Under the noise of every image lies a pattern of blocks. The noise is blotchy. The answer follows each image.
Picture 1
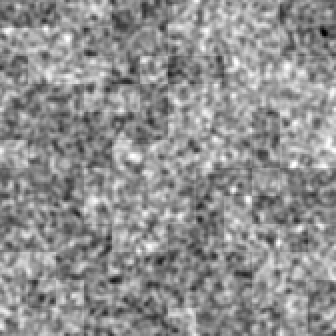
mirrored about the diagonal from the bottom left
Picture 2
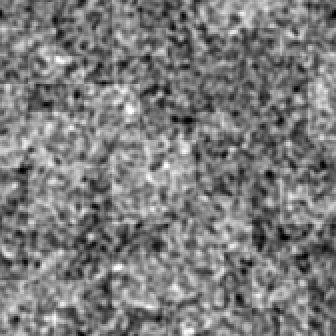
mirrored about the diagonal from the bottom left
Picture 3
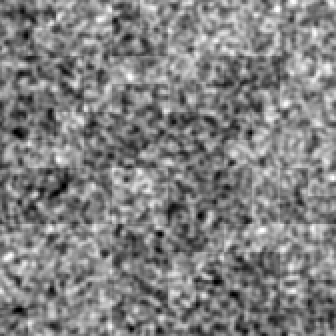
mirrored about the diagonal from the bottom left
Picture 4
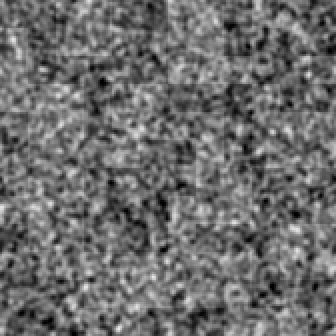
mirrored about the diagonal from the bottom left
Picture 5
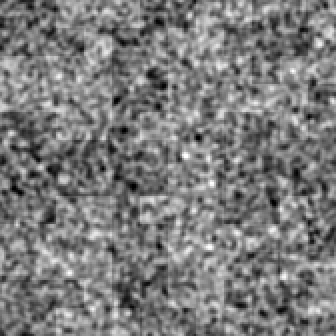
top and bottom mirror each other
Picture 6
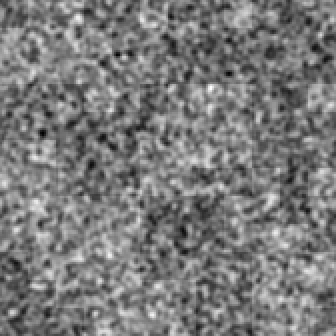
mirrored about the diagonal from the bottom left
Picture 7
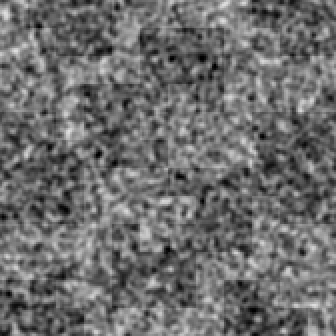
the same after a half turn
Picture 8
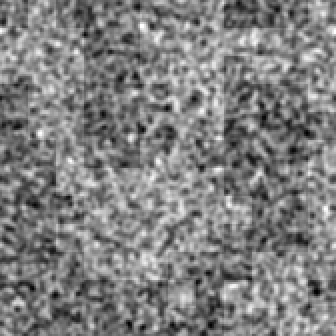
no symmetry
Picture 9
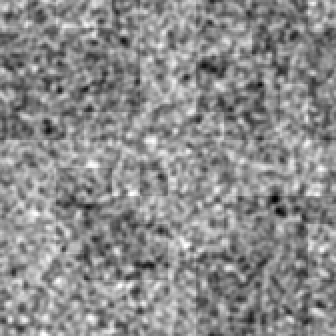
mirrored about the diagonal from the bottom left
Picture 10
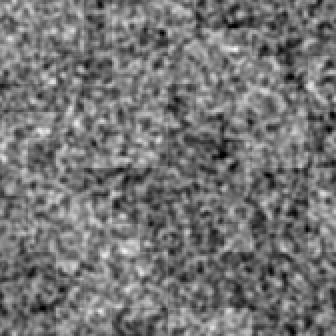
mirrored about the diagonal from the top left
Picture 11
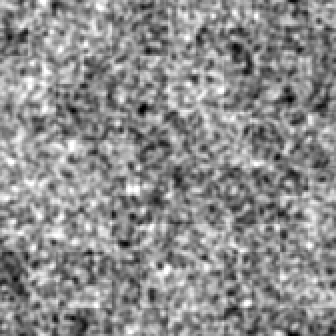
no symmetry
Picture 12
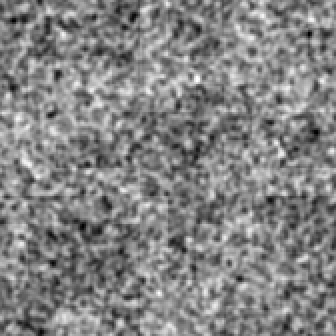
mirrored about the diagonal from the bottom left
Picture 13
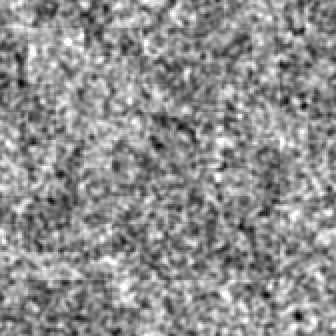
mirrored about the diagonal from the top left
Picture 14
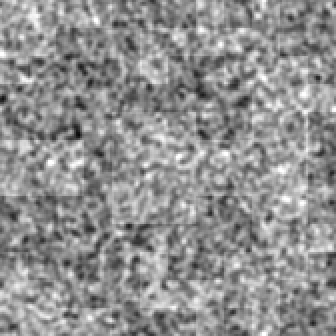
top and bottom mirror each other
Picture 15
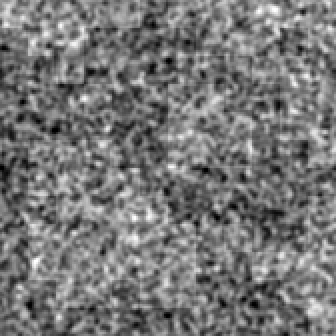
mirrored about the diagonal from the bottom left
